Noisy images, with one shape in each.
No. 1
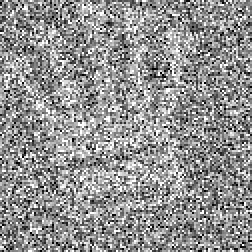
chess queen
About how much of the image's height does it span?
nearly all
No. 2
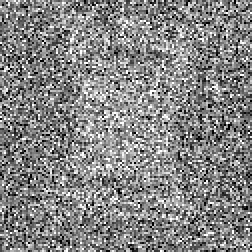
chess rook
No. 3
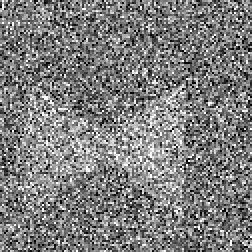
bow tie
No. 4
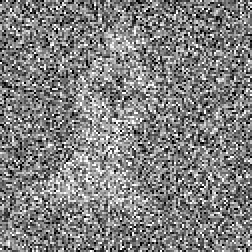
chess bishop
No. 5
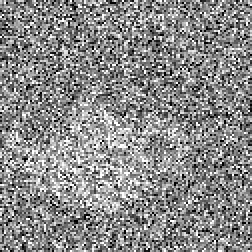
teapot
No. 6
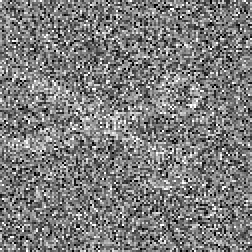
pair of scissors
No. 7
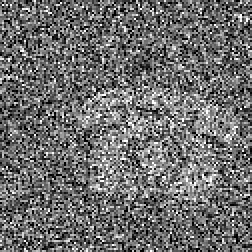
telephone
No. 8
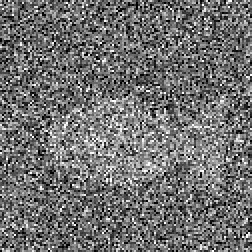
fish
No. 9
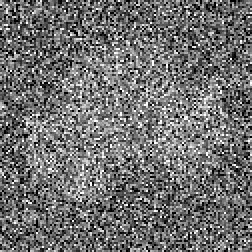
car
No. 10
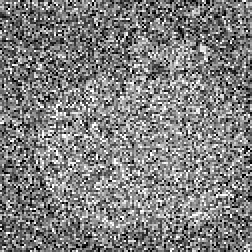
apple
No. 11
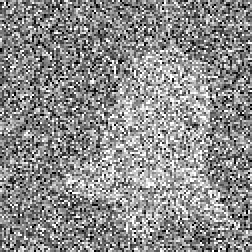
bell
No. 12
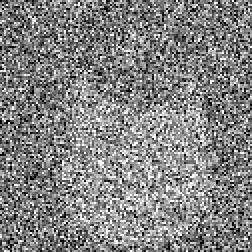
cat's head
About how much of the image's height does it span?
two thirds
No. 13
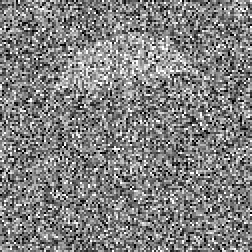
umbrella
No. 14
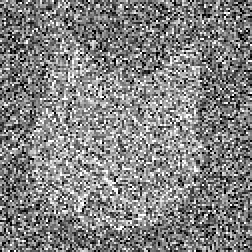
cat's head
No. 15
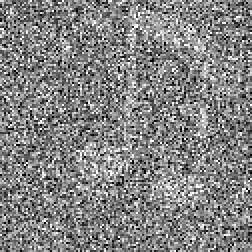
pair of musical notes
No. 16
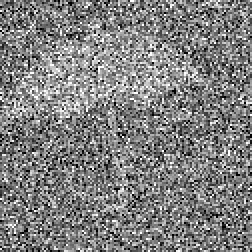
umbrella
